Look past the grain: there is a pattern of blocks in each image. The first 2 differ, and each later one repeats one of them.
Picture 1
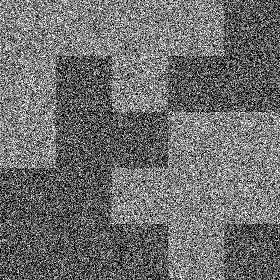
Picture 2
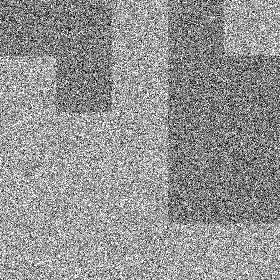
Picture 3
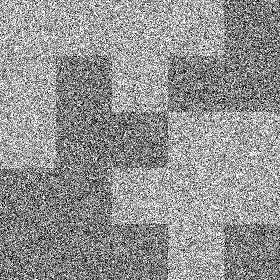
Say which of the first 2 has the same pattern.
1
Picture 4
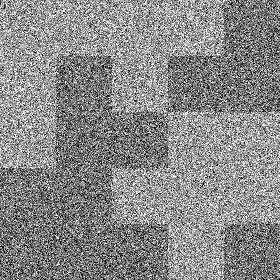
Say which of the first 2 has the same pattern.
1
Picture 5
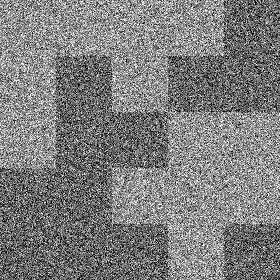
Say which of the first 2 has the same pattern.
1
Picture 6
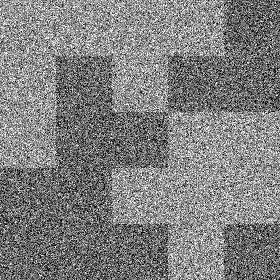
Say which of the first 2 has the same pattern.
1
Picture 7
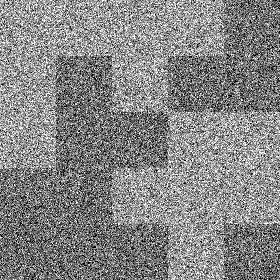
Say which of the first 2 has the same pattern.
1
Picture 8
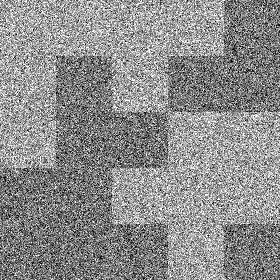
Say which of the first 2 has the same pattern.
1
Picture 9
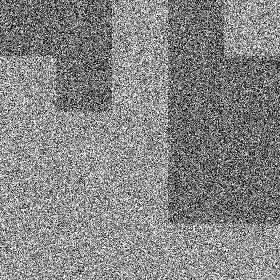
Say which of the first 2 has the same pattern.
2
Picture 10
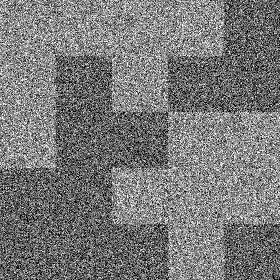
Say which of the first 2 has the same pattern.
1
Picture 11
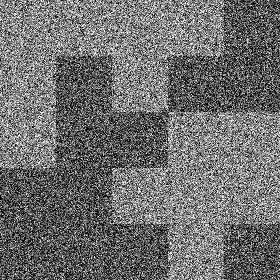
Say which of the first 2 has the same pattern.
1
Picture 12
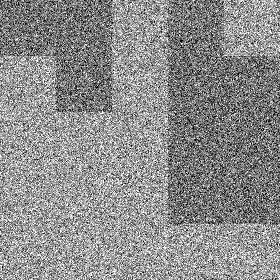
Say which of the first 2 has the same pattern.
2
